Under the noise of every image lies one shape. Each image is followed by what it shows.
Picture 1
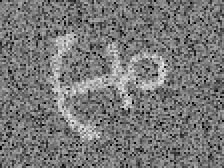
anchor
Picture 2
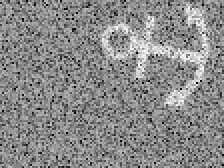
anchor
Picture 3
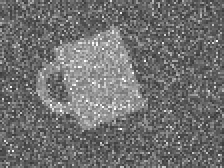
cup
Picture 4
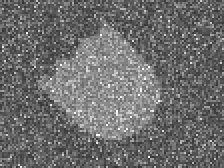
ghost
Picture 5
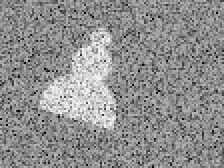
chess pawn
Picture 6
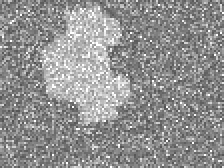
car
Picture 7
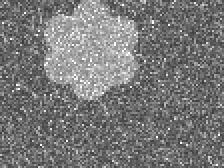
flower
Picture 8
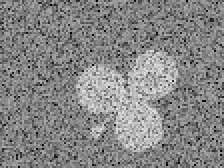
club
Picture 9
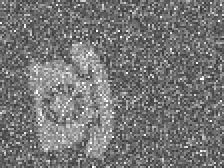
telephone
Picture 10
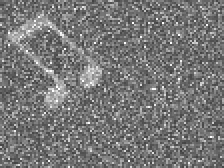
pair of musical notes
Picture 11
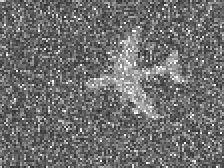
airplane
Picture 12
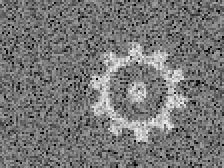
gear
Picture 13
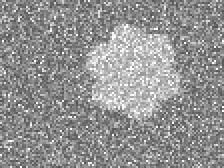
flower
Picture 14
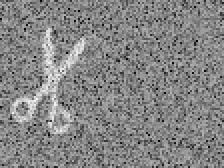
pair of scissors
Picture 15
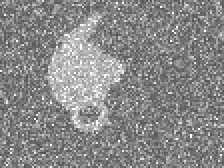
teapot
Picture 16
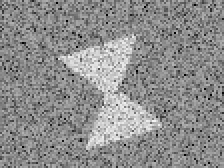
bow tie
